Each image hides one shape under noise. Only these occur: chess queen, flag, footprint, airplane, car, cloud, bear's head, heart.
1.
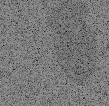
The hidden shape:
footprint
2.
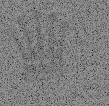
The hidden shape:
chess queen
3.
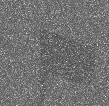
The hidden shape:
flag
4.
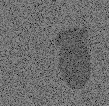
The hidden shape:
footprint
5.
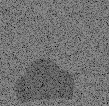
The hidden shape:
cloud
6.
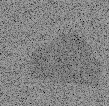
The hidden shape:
cloud
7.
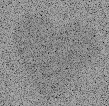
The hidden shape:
heart
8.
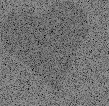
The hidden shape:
heart
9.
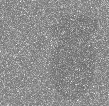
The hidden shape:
footprint
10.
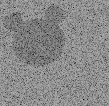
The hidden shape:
bear's head
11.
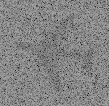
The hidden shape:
airplane
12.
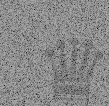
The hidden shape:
chess queen
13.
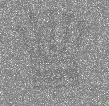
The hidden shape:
chess queen
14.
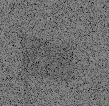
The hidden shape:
flag
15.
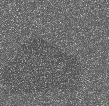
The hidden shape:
cloud
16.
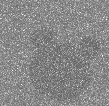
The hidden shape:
bear's head
